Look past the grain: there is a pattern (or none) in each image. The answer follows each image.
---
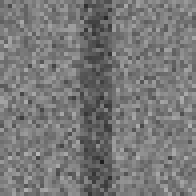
one vertical stripe
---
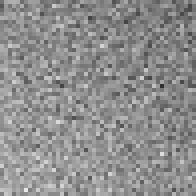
a smooth slope
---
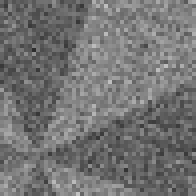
spokes from one point
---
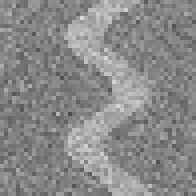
a wavy band
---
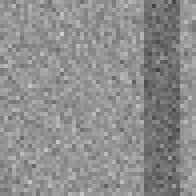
one vertical stripe
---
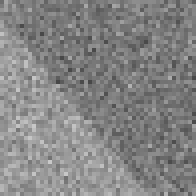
a sharp edge
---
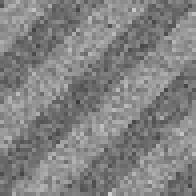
diagonal stripes
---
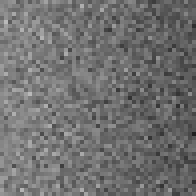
a smooth slope
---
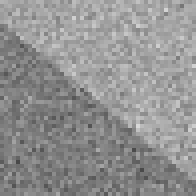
a sharp edge
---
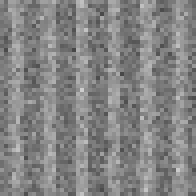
vertical stripes
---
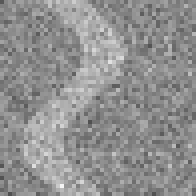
a wavy band
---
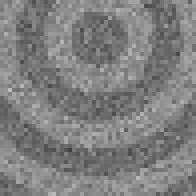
rings round one point
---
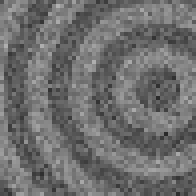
rings round one point
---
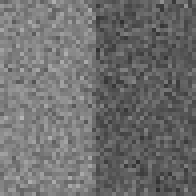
a sharp edge
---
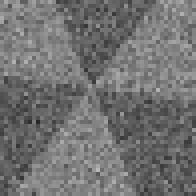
spokes from one point
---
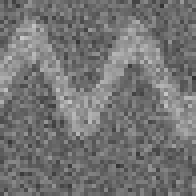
a wavy band
